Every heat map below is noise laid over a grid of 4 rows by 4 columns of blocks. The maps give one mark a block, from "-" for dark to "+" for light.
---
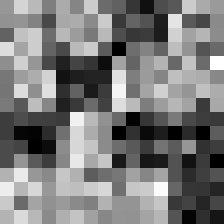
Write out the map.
+ + - +
+ - + +
- + - -
+ + + -
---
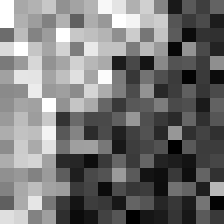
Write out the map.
+ + + -
+ + - -
+ - - -
+ - - -
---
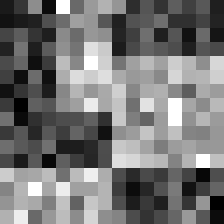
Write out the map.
- + - -
- + + +
- - + +
+ + - -
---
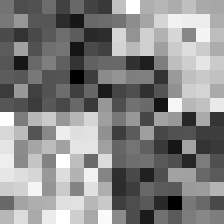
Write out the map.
- - + +
- - - +
+ + - -
+ + - -
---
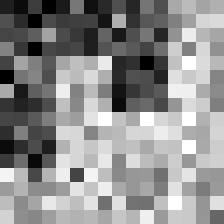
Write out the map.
- - - +
- + - +
- + + +
+ + + +
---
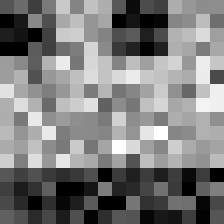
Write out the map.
- + - +
+ + + +
+ + + +
- - - -
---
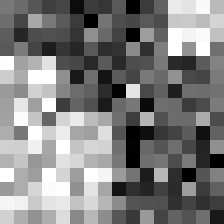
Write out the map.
- - - +
+ - - -
+ + - -
+ + - -
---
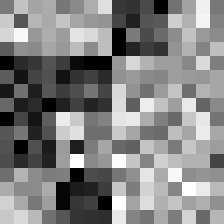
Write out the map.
+ + - +
- - + +
- + + +
+ - + +
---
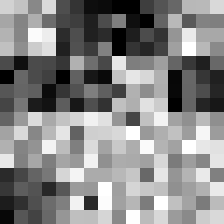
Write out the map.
+ - - +
- - + -
+ + + +
- + + +
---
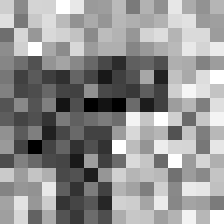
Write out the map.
+ + + +
- - - +
- - + +
+ - + +
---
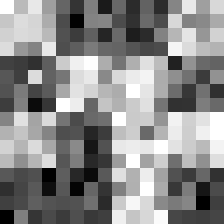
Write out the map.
+ - - +
- + + -
+ - + +
- - + -
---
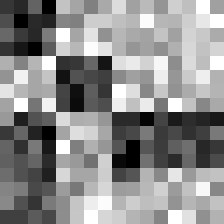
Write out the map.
- + + +
+ - + +
- + - -
- + + +
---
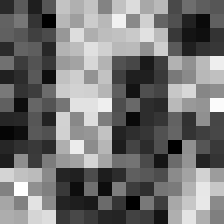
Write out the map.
- + + -
- + - +
- + - -
+ - - +
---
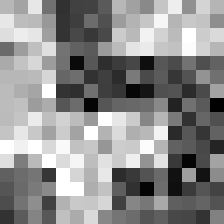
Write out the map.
+ - + +
+ - - -
+ + + -
- + - -
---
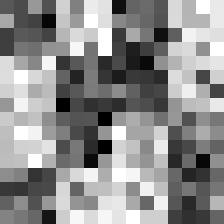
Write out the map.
- + - +
+ - - +
+ - + -
- + + -
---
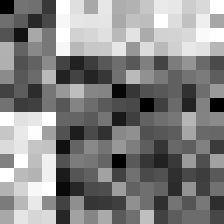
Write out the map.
- + + +
- - - -
+ - - -
+ - - -
